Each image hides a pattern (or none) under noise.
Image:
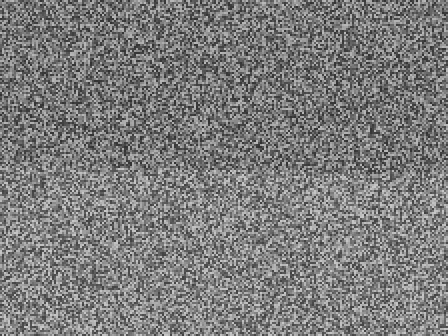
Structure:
a sharp edge
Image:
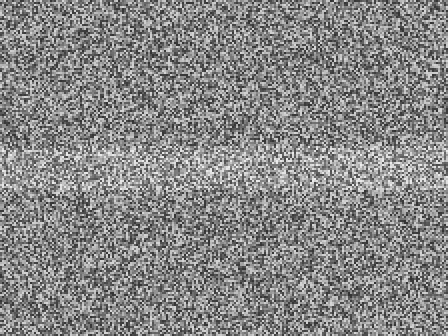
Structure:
one horizontal stripe
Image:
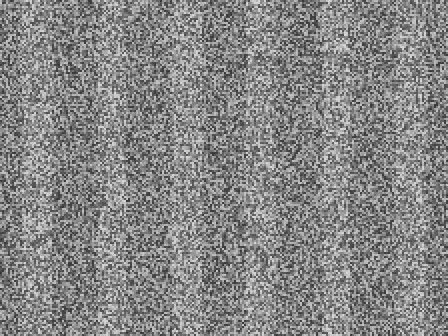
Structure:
vertical stripes
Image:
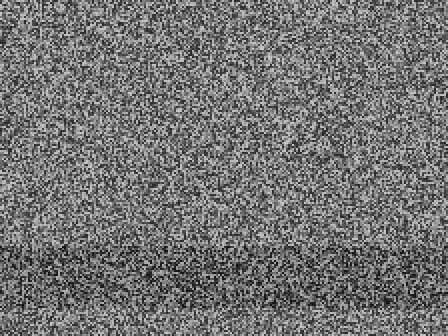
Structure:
one horizontal stripe
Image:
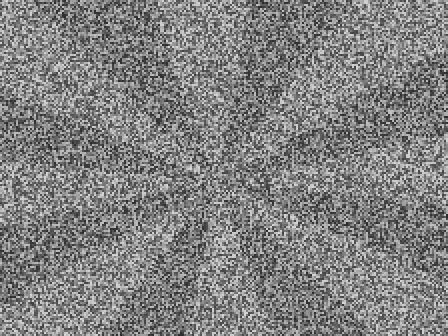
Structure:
spokes from one point
